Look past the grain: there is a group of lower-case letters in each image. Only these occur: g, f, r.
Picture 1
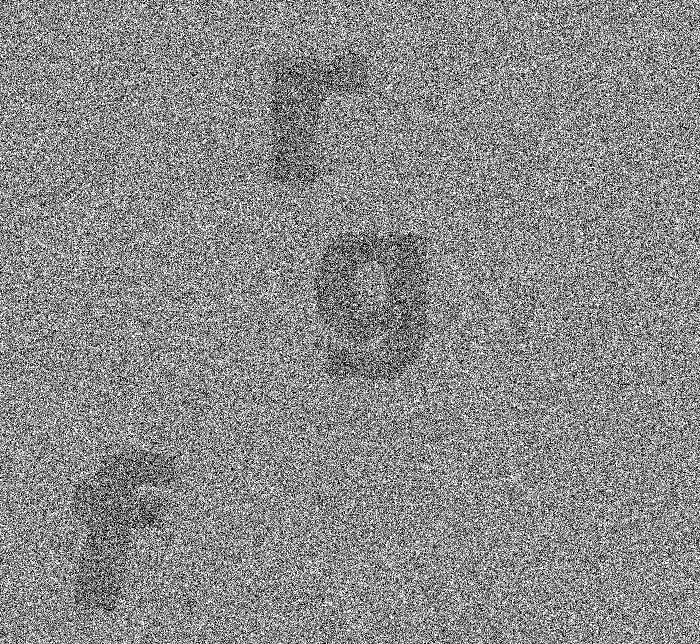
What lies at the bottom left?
f
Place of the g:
centre
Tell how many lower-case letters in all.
3
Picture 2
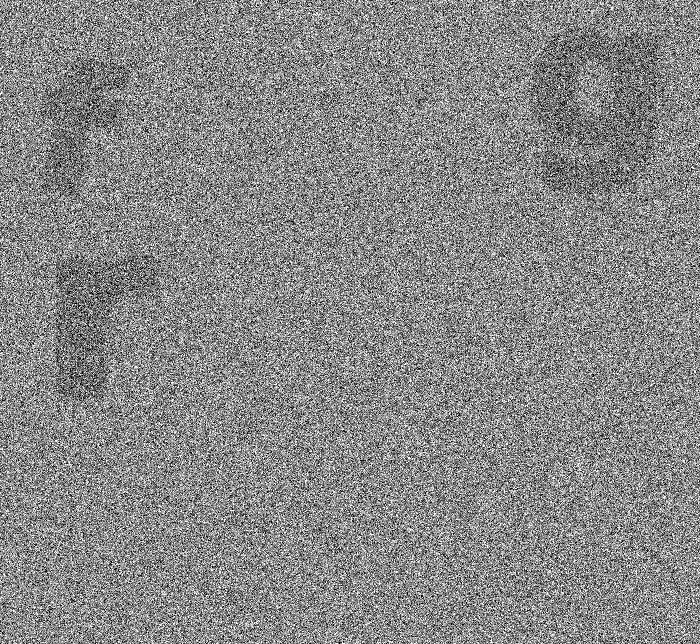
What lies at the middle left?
r
